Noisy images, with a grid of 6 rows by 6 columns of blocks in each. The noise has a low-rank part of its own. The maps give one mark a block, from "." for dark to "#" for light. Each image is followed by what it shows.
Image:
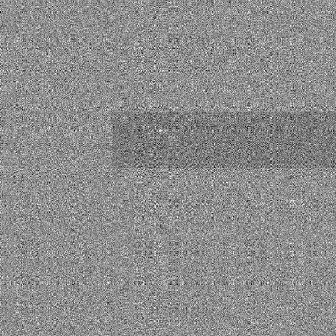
######
######
##....
######
######
######
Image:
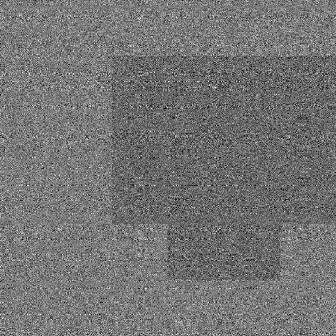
######
##....
##....
##....
###..#
######
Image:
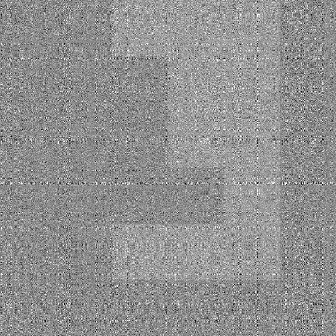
..###.
...##.
...##.
....#.
..###.
......
